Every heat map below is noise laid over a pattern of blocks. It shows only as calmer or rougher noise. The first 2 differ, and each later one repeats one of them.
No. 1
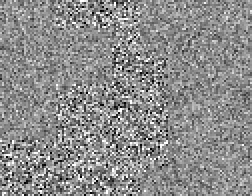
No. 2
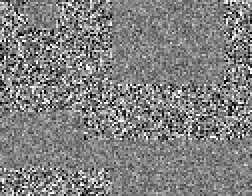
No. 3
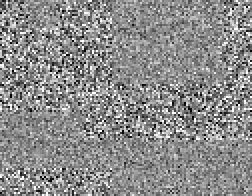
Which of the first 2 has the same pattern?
2
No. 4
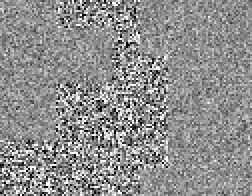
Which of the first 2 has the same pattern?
1
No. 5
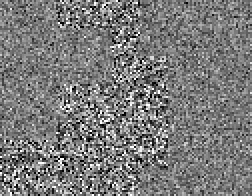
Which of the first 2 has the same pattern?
1
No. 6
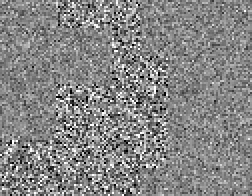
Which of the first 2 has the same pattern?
1
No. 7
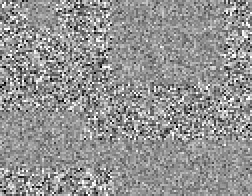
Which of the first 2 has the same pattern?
2
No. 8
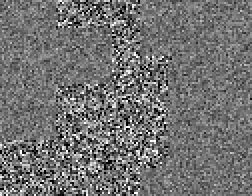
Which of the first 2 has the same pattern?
1
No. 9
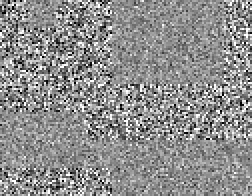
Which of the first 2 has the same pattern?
2
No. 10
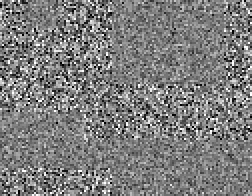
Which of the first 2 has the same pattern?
2
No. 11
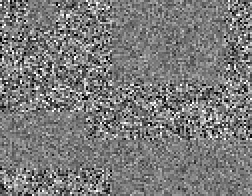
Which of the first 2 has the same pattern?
2
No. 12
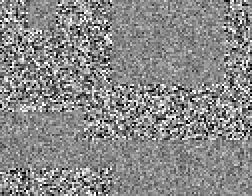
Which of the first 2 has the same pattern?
2
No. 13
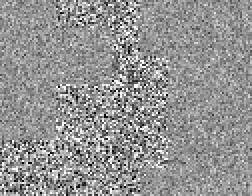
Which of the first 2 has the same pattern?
1
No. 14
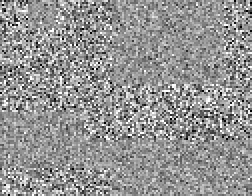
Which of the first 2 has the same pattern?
2
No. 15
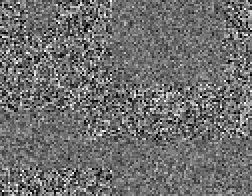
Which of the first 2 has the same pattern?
2
